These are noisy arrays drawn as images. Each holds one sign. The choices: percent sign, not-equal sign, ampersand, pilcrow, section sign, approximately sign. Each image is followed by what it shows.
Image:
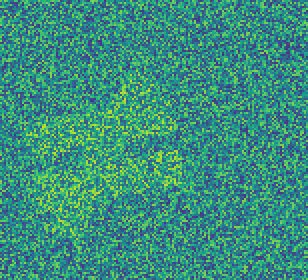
light not-equal sign
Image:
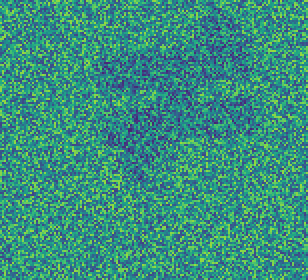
dark not-equal sign
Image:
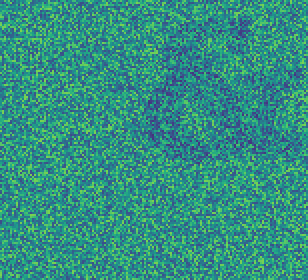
dark ampersand
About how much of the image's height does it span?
half
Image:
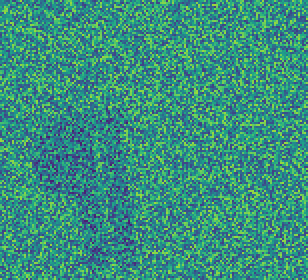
dark pilcrow
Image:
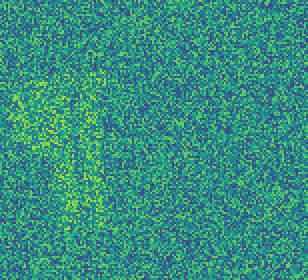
light pilcrow
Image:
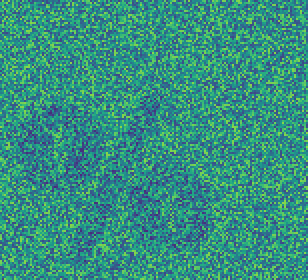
dark percent sign
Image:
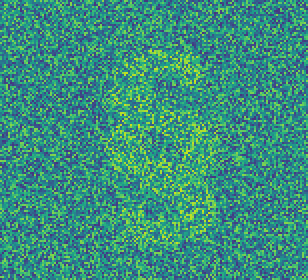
light section sign
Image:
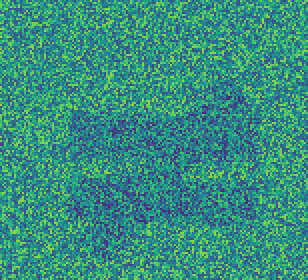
dark not-equal sign
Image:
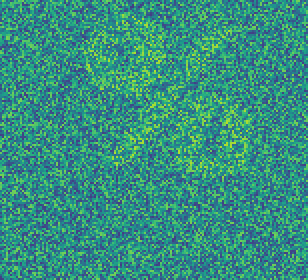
light percent sign
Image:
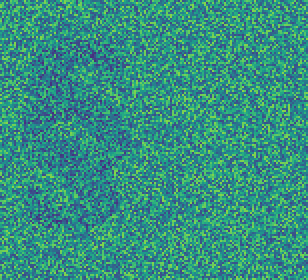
dark section sign
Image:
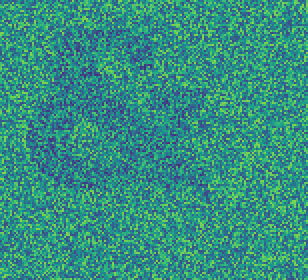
dark ampersand
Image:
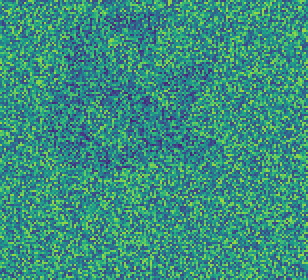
dark ampersand
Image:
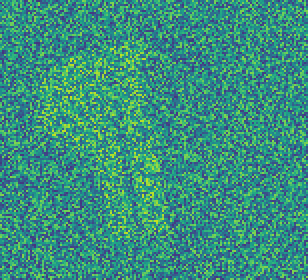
light pilcrow
